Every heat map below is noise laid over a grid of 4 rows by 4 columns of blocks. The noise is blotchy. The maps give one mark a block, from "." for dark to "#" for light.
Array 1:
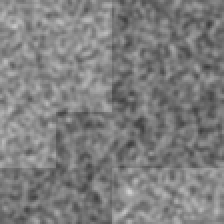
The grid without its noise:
##..
##..
#...
..##
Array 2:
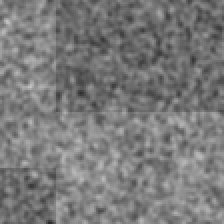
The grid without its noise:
#...
#...
####
.###
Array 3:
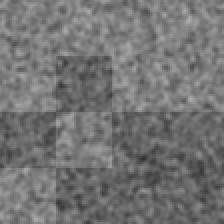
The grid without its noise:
####
#.##
.#..
#...
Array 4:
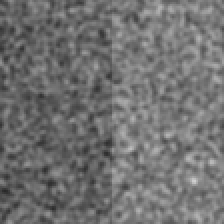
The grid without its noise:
..##
..##
..##
..##
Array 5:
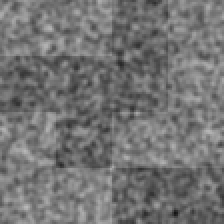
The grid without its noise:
##.#
...#
#.##
##..
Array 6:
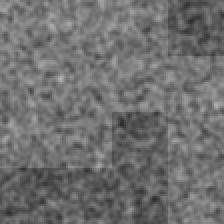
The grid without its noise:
###.
####
##.#
...#
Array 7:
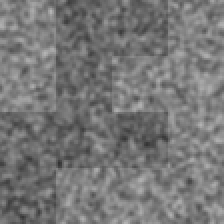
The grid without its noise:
#..#
#.##
...#
.###
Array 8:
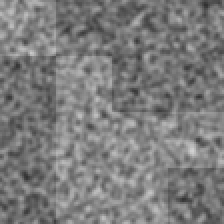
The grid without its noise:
#...
.#..
.###
.##.
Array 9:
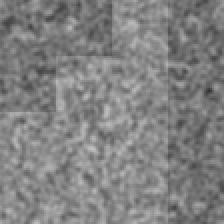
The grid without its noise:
..#.
.##.
###.
###.
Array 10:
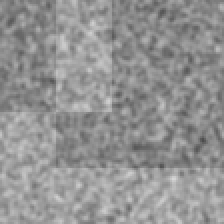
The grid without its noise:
.#..
.#..
#...
####
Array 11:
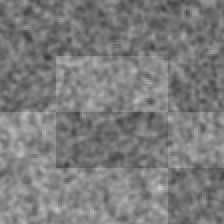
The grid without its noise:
....
.##.
#..#
###.
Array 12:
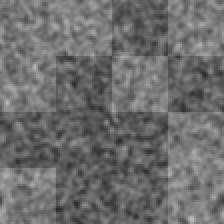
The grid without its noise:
##.#
#.#.
...#
#..#
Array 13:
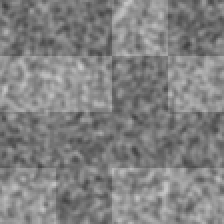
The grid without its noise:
..#.
##.#
....
#.##
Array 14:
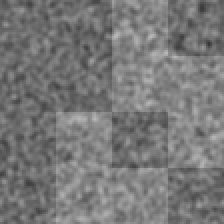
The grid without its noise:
..#.
..##
.#.#
.##.
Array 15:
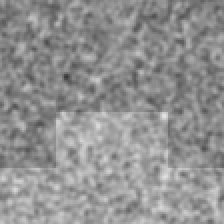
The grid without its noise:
....
....
.##.
####
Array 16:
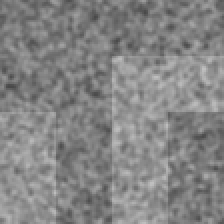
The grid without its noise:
....
..##
#.#.
#.#.
